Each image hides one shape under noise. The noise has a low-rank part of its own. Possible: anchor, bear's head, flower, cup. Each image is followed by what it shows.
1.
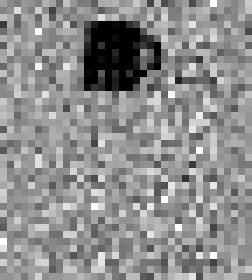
cup
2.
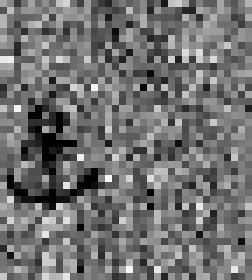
anchor
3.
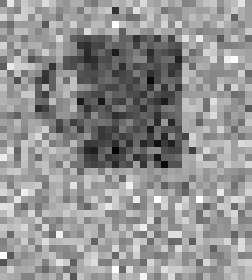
cup
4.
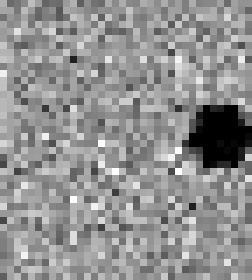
flower
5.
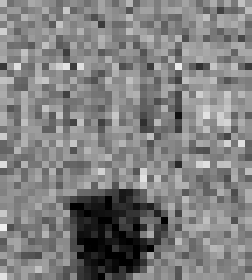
cup
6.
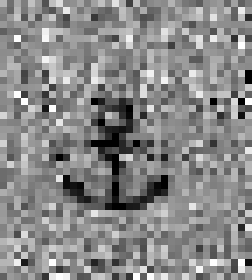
anchor
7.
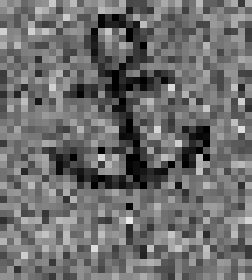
anchor
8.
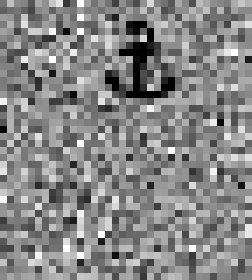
anchor
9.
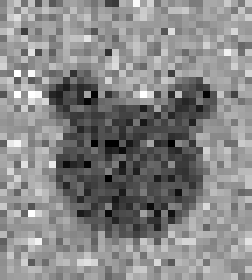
bear's head
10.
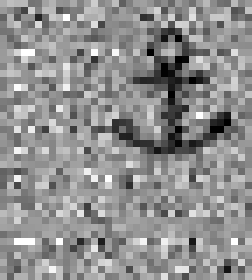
anchor
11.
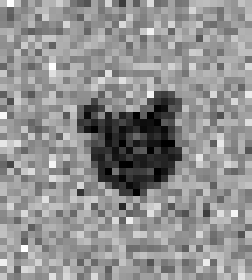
bear's head
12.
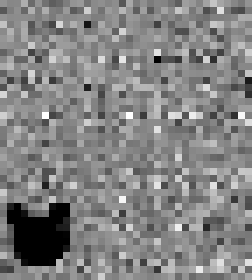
bear's head
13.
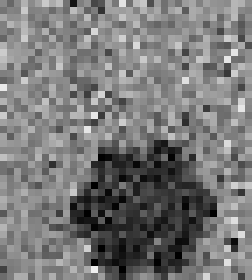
flower
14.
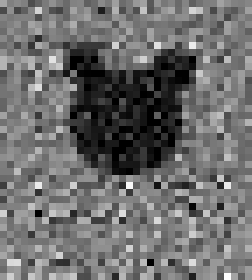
bear's head
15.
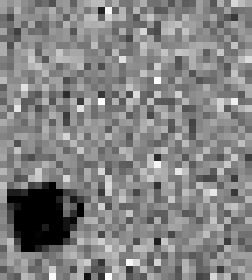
cup
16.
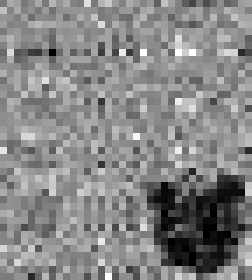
bear's head
